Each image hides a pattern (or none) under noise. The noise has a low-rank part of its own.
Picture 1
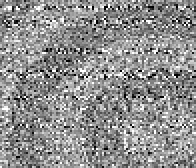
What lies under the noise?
rings round one point
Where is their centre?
bottom right
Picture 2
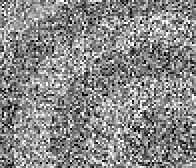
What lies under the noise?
rings round one point
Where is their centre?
bottom right
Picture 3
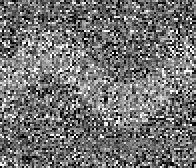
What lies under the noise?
a wavy band
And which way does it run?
left to right
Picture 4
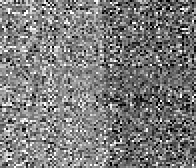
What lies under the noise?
a sharp edge
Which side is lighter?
left
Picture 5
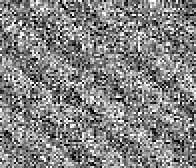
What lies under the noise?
diagonal stripes
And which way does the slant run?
top left to bottom right
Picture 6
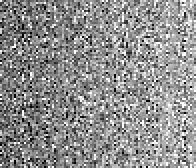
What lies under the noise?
a smooth slope
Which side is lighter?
right
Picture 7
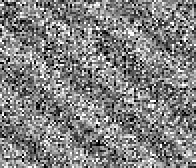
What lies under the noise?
diagonal stripes
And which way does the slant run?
top left to bottom right
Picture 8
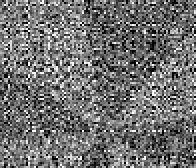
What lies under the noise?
spokes from one point
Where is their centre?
bottom middle
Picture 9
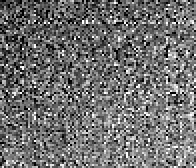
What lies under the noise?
a smooth slope
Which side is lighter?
bottom right
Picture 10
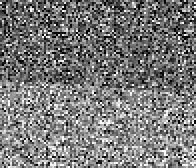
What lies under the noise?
a sharp edge
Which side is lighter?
bottom
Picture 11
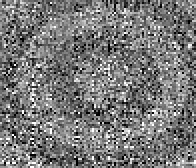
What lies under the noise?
rings round one point
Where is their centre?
centre
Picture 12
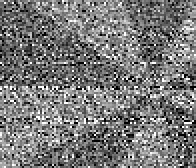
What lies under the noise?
spokes from one point
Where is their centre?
middle right
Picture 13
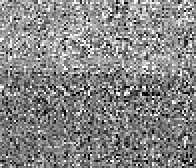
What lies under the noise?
a sharp edge
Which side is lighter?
top
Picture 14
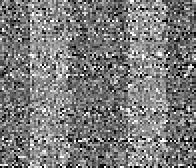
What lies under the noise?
vertical stripes
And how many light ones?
2
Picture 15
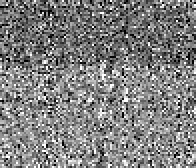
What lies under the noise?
a sharp edge
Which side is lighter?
bottom
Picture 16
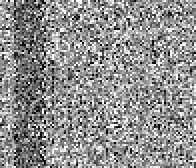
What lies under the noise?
one vertical stripe
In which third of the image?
left
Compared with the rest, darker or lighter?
darker
